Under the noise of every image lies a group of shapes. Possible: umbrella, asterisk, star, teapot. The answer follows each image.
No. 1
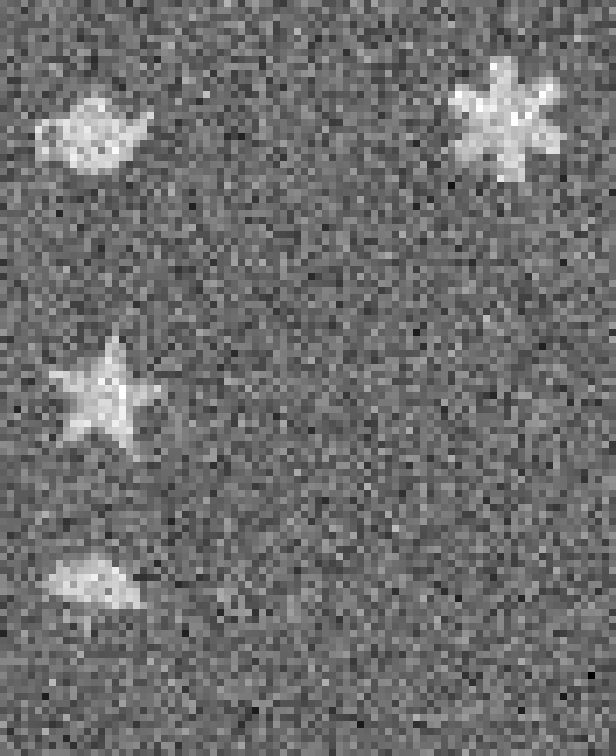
top left: teapot; top right: asterisk; middle left: star; bottom left: umbrella
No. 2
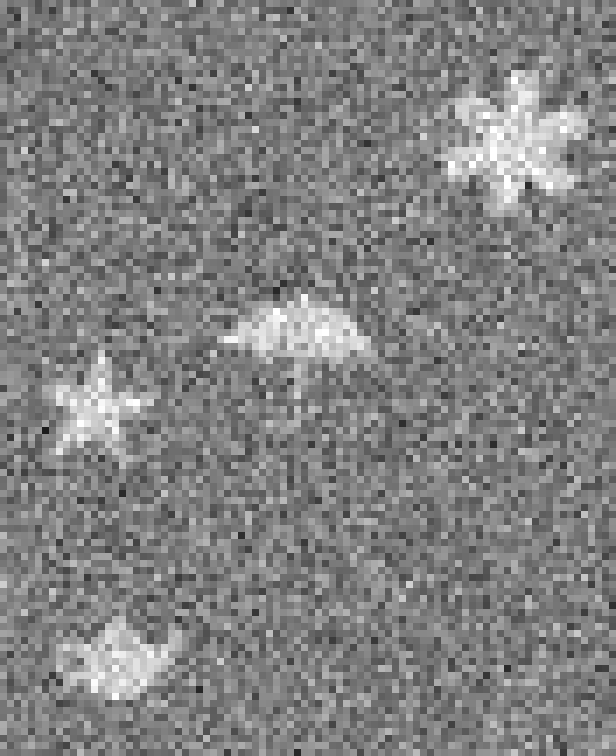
top right: asterisk; middle left: star; centre: umbrella; bottom left: teapot
